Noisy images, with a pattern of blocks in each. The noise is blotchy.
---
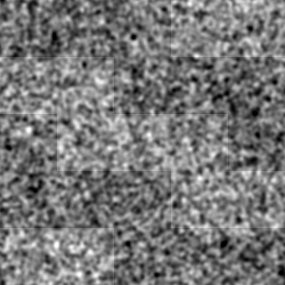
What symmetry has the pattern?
the same after a half turn
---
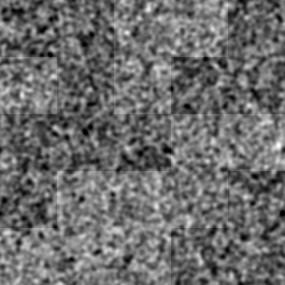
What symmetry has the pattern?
no symmetry
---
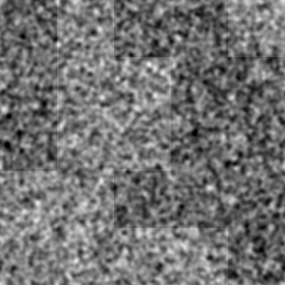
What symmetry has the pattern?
no symmetry
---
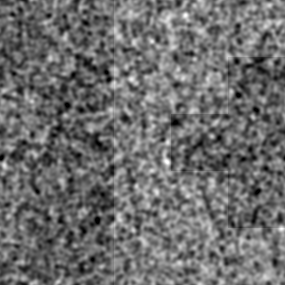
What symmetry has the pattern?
top and bottom mirror each other
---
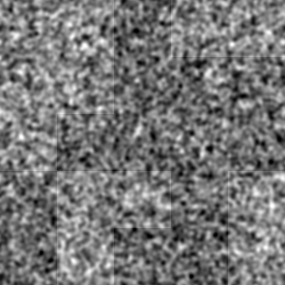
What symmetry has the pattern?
no symmetry
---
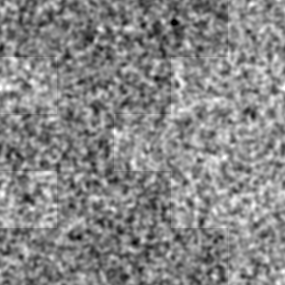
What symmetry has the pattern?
top and bottom mirror each other
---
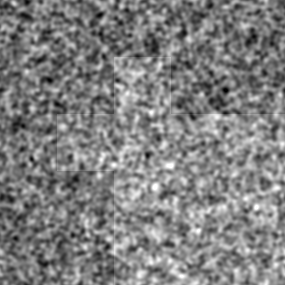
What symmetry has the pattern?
mirrored about the diagonal from the top left
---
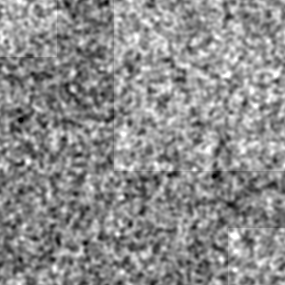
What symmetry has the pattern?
mirrored about the diagonal from the bottom left
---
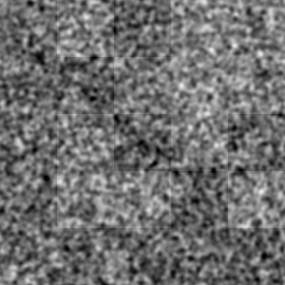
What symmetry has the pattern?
mirrored about the diagonal from the bottom left
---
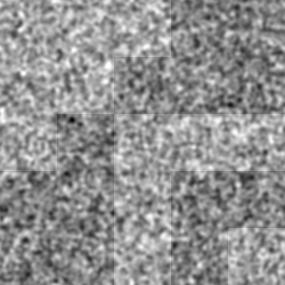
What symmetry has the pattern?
mirrored about the diagonal from the top left
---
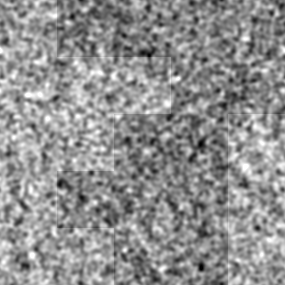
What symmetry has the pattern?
no symmetry
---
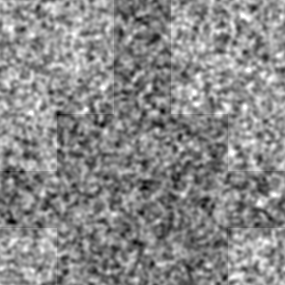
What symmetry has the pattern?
left and right mirror each other
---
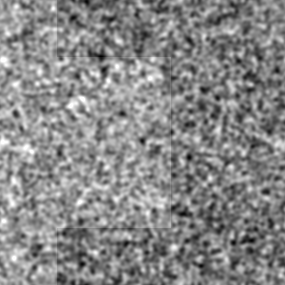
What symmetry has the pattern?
top and bottom mirror each other
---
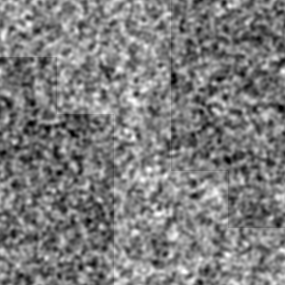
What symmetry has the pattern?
the same after a half turn
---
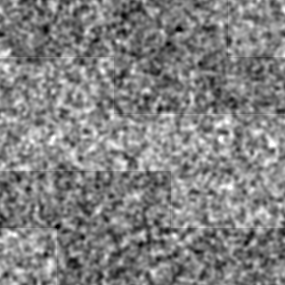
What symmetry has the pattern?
the same after a half turn
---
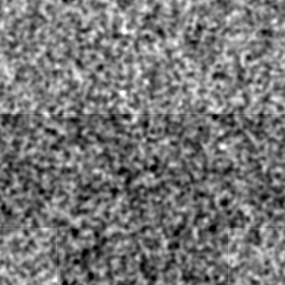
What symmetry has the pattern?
left and right mirror each other
